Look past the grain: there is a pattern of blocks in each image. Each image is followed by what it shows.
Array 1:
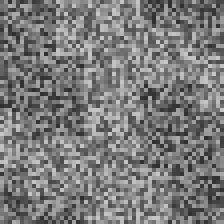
the same after a half turn
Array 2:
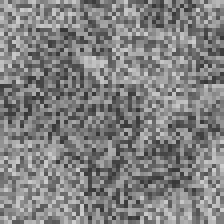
mirrored about the diagonal from the bottom left
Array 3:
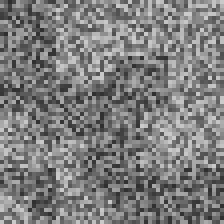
mirrored about the diagonal from the bottom left
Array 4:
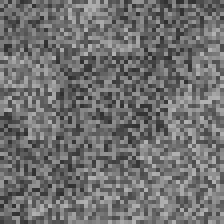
mirrored about the diagonal from the top left
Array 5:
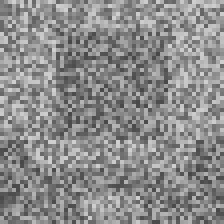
left and right mirror each other
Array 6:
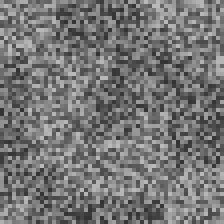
mirrored about the diagonal from the bottom left
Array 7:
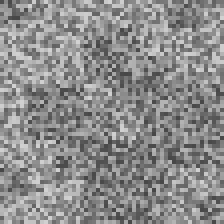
mirrored about the diagonal from the top left
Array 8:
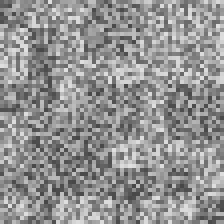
mirrored about the diagonal from the bottom left
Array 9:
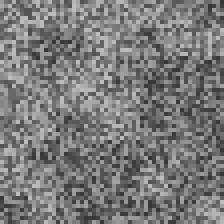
mirrored about the diagonal from the top left
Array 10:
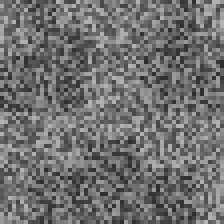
left and right mirror each other
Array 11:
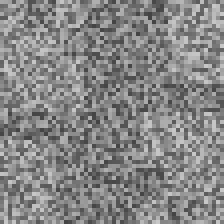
the same after a half turn
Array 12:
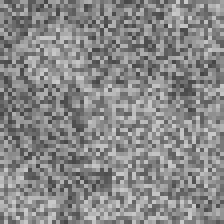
mirrored about the diagonal from the top left
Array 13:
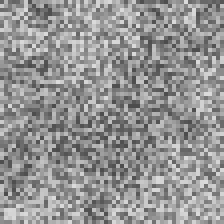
no symmetry
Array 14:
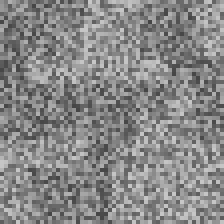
no symmetry
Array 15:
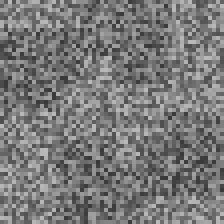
the same after a half turn
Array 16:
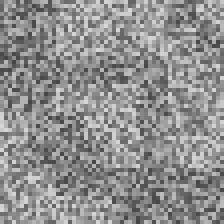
mirrored about the diagonal from the bottom left
